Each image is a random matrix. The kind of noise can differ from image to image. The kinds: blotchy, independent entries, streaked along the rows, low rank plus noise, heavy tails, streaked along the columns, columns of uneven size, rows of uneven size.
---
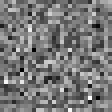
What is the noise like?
low rank plus noise
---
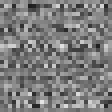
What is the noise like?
rows of uneven size
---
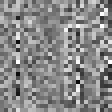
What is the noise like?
columns of uneven size
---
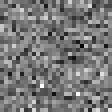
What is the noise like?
low rank plus noise
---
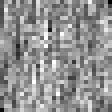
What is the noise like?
streaked along the columns
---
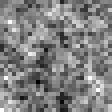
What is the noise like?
blotchy
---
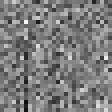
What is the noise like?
low rank plus noise
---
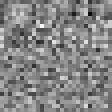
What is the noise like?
low rank plus noise
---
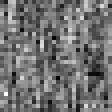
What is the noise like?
streaked along the columns
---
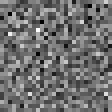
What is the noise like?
independent entries
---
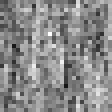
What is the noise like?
streaked along the columns
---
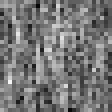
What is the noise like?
streaked along the columns
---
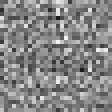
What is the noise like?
low rank plus noise
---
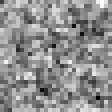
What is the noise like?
blotchy
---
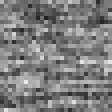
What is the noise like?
streaked along the rows
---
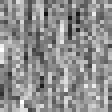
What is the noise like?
streaked along the columns
